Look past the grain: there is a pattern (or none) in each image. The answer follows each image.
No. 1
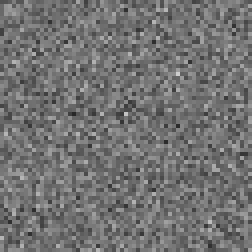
only noise
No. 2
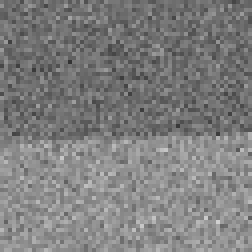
a sharp edge
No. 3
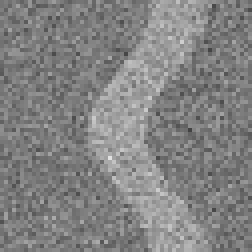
a wavy band
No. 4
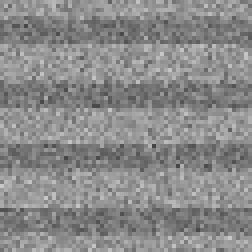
horizontal stripes
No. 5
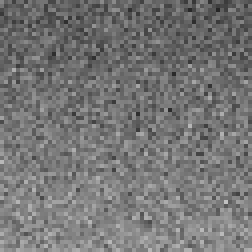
a smooth slope
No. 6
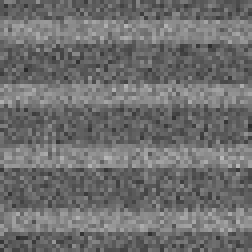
horizontal stripes
